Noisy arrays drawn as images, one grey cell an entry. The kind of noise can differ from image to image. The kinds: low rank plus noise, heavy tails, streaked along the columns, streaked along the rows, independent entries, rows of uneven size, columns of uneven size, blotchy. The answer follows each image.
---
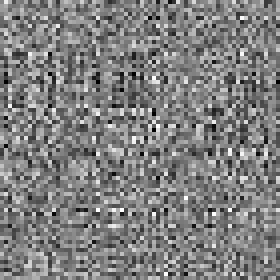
low rank plus noise
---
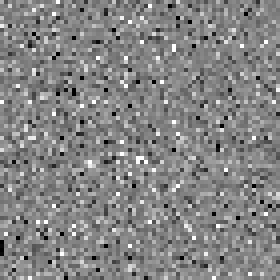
heavy tails
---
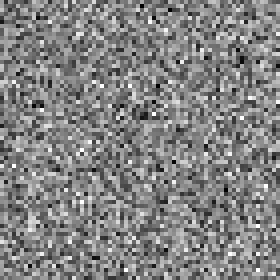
independent entries
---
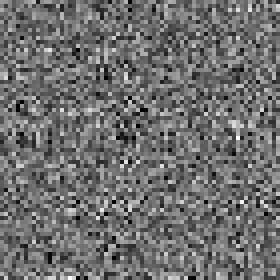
low rank plus noise
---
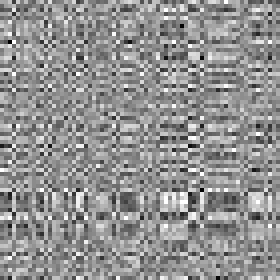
low rank plus noise
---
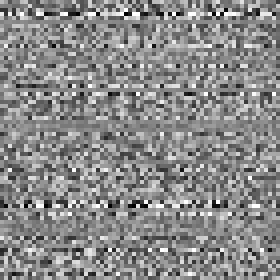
rows of uneven size
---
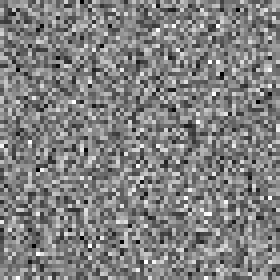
independent entries
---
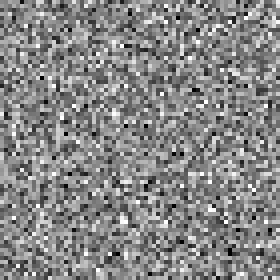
independent entries
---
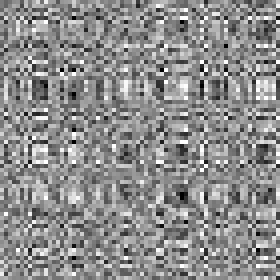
low rank plus noise
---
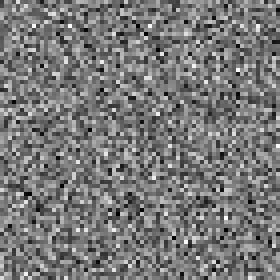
independent entries
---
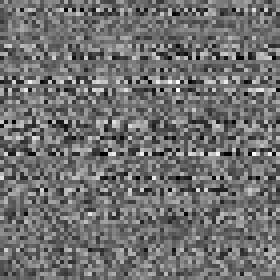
rows of uneven size
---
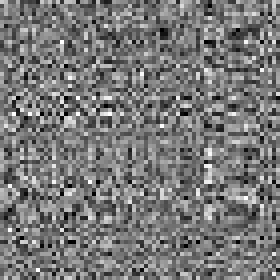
low rank plus noise
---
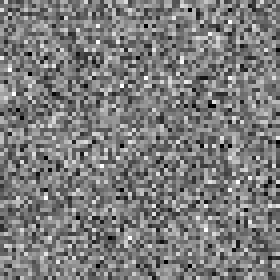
independent entries
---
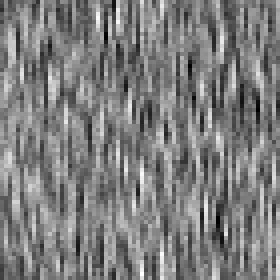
streaked along the columns
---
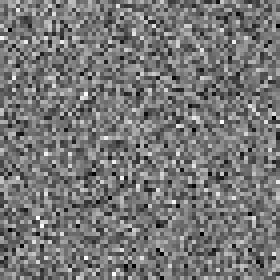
independent entries
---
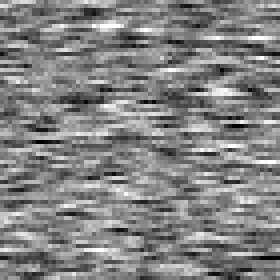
streaked along the rows
